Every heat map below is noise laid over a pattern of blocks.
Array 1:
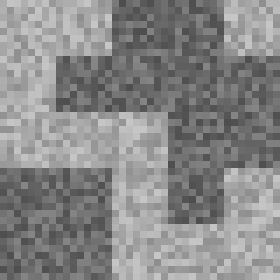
mirrored about the diagonal from the bottom left
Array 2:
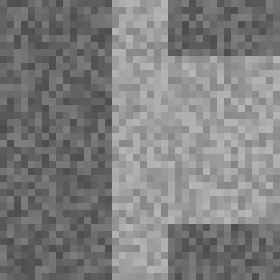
top and bottom mirror each other
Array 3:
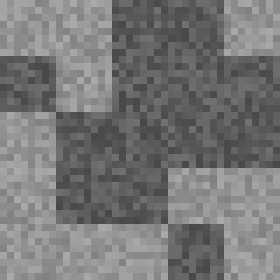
mirrored about the diagonal from the bottom left
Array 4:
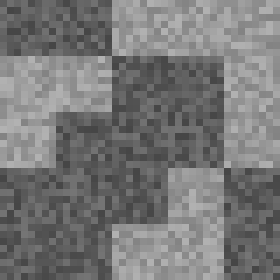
mirrored about the diagonal from the bottom left
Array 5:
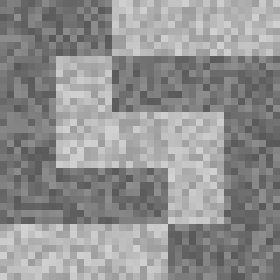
the same after a half turn
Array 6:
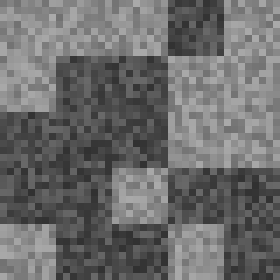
no symmetry
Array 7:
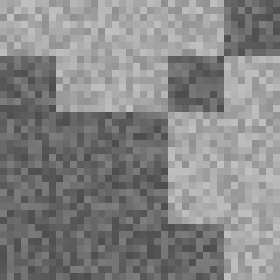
mirrored about the diagonal from the bottom left
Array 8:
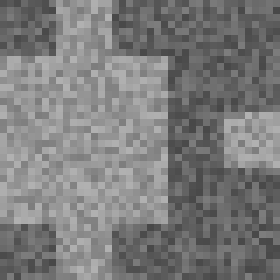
top and bottom mirror each other
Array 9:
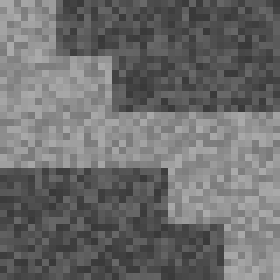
the same after a half turn
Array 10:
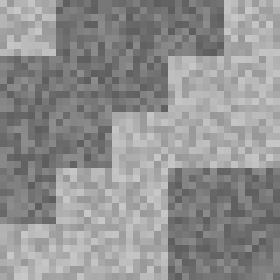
mirrored about the diagonal from the top left
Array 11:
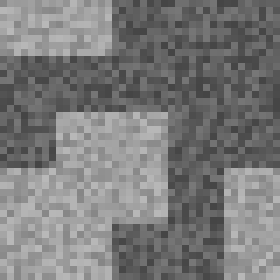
mirrored about the diagonal from the bottom left
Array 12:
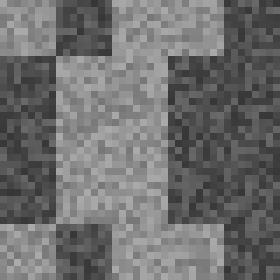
top and bottom mirror each other
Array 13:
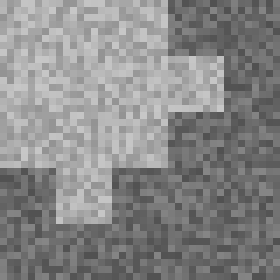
mirrored about the diagonal from the top left
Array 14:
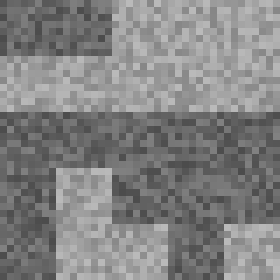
no symmetry
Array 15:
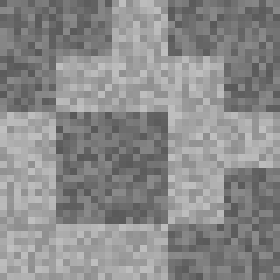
mirrored about the diagonal from the bottom left
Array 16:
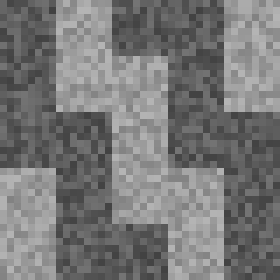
the same after a half turn
